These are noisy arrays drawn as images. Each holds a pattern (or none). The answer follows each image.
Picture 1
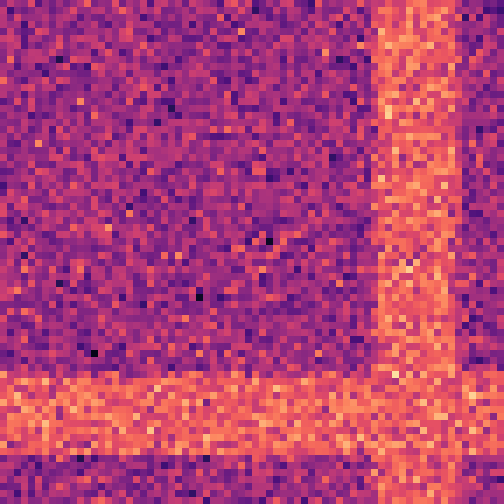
bands of rows crossing bands of columns
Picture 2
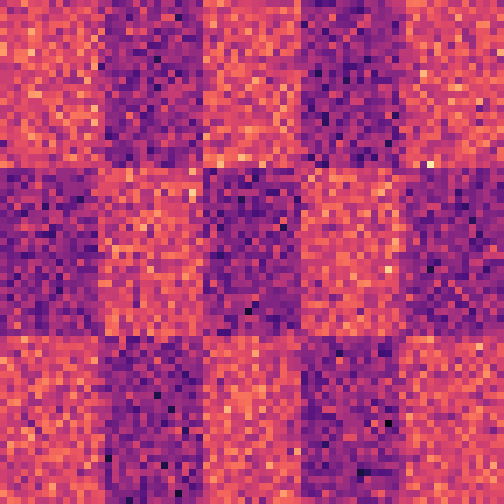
a checkerboard
